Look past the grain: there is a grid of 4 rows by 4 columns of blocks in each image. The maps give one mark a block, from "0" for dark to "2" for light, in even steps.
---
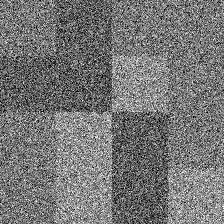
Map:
1 0 1 1
0 0 2 1
1 2 0 1
1 2 0 2
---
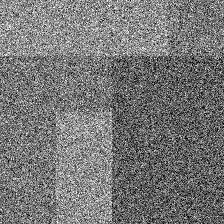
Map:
2 2 2 1
1 1 0 0
1 2 0 0
1 2 0 0
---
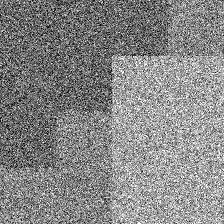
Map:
0 0 0 1
0 0 2 2
0 1 2 2
1 1 2 2
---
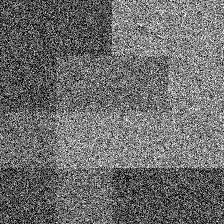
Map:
0 0 2 2
0 1 1 2
1 2 2 2
0 1 0 0
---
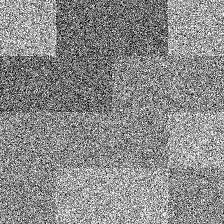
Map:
2 0 0 2
0 0 1 1
1 1 1 2
1 2 2 1
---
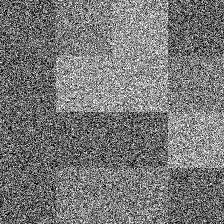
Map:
0 1 2 0
0 2 2 1
0 0 0 2
0 1 1 0
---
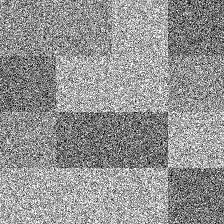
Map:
1 1 2 0
0 2 2 1
1 0 0 2
2 2 2 0
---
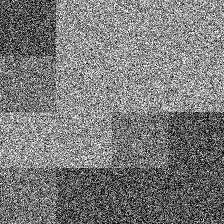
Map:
0 2 2 2
1 2 2 2
2 2 1 0
1 0 0 0
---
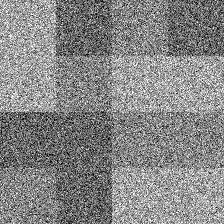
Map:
2 0 1 0
2 1 2 2
0 0 1 1
1 0 2 2
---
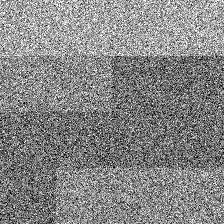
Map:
2 2 2 2
1 1 0 0
0 0 0 0
0 1 1 1
